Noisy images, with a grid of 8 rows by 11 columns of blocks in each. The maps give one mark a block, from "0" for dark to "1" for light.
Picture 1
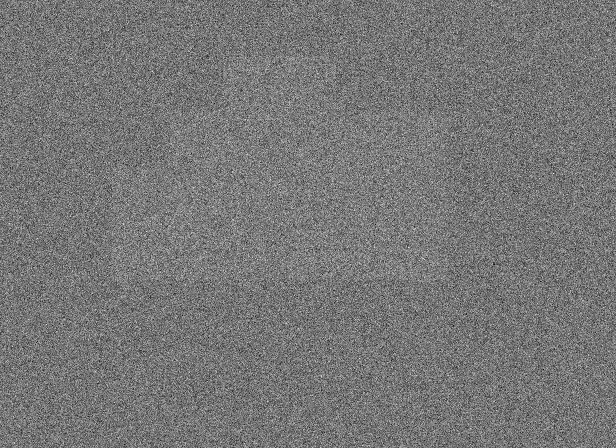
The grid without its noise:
00000000000
00001100000
00011111000
00111111000
00111111000
00000000000
00000000000
00000000000
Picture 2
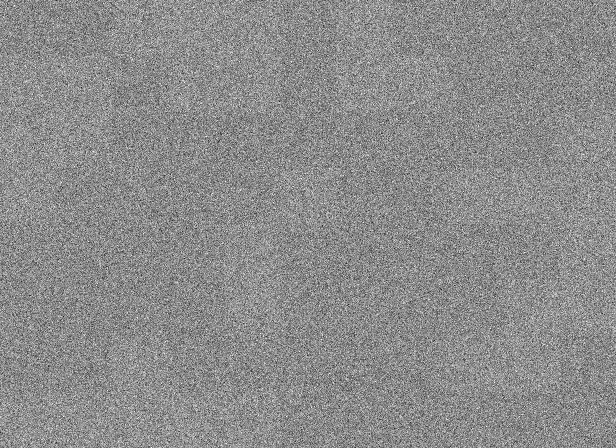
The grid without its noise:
00111010000
11011011000
11000000001
10000100111
00001000001
00001000011
00100000110
11111000000
